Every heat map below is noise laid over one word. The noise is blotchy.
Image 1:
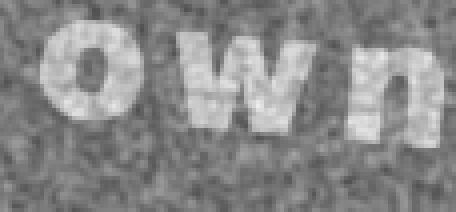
own
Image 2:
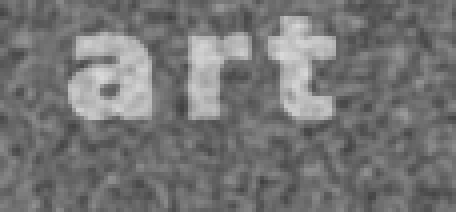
art
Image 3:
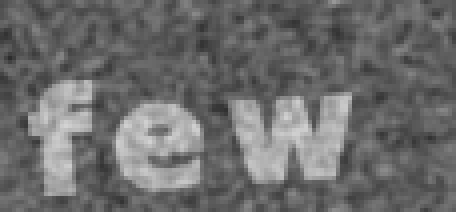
few
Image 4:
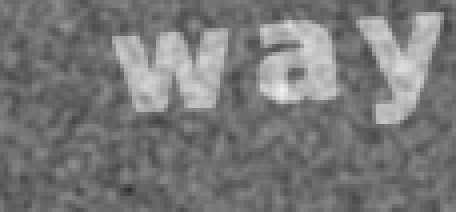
way
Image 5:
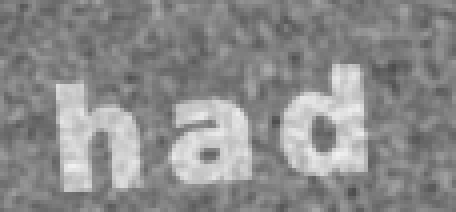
had
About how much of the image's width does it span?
two thirds
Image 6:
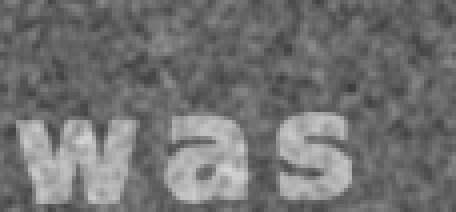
was
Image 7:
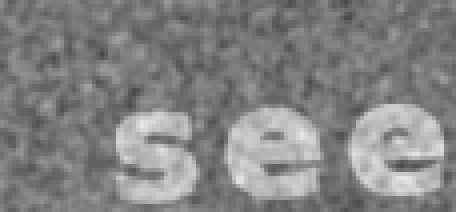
see
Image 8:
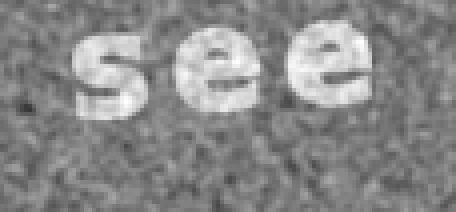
see
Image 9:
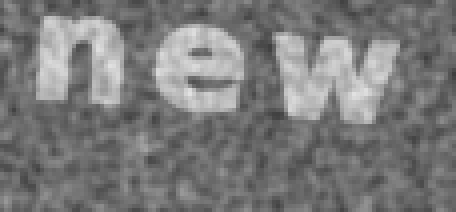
new
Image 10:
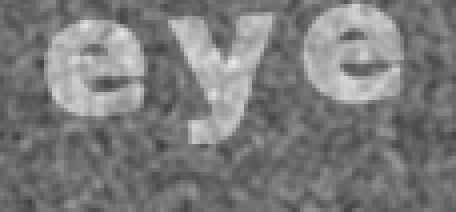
eye
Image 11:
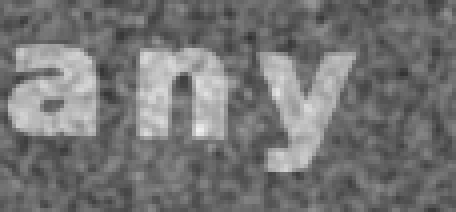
any
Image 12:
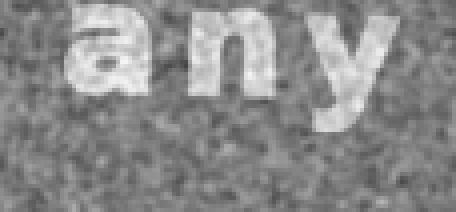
any
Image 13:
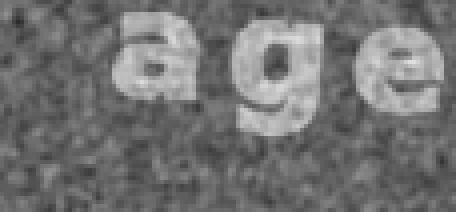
age
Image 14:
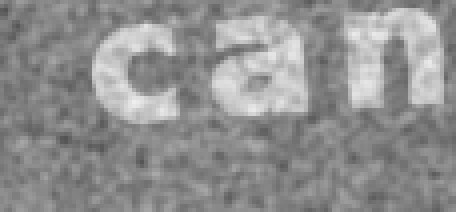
can
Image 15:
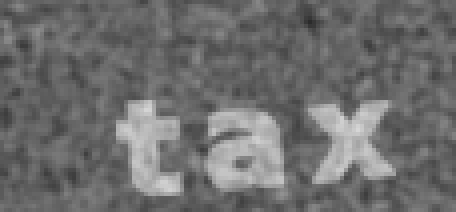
tax
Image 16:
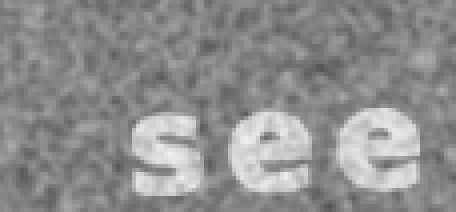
see
